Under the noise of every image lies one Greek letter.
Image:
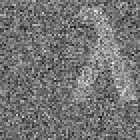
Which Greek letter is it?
lambda
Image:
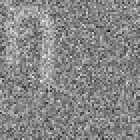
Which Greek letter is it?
eta
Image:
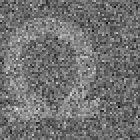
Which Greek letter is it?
omega
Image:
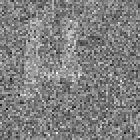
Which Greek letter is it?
mu
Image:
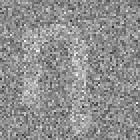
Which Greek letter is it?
eta
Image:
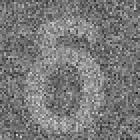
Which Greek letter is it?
delta
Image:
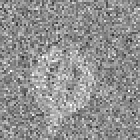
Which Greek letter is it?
phi
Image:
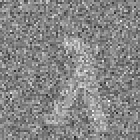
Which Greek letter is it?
lambda
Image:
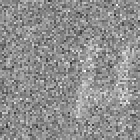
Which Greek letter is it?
mu
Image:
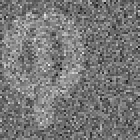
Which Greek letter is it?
phi
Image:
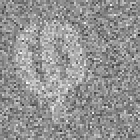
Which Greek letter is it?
phi
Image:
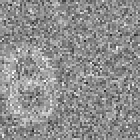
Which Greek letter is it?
theta
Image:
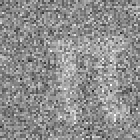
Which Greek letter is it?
pi
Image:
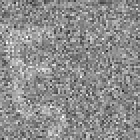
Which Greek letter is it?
xi
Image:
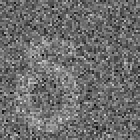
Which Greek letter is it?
delta
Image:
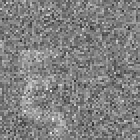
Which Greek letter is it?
xi
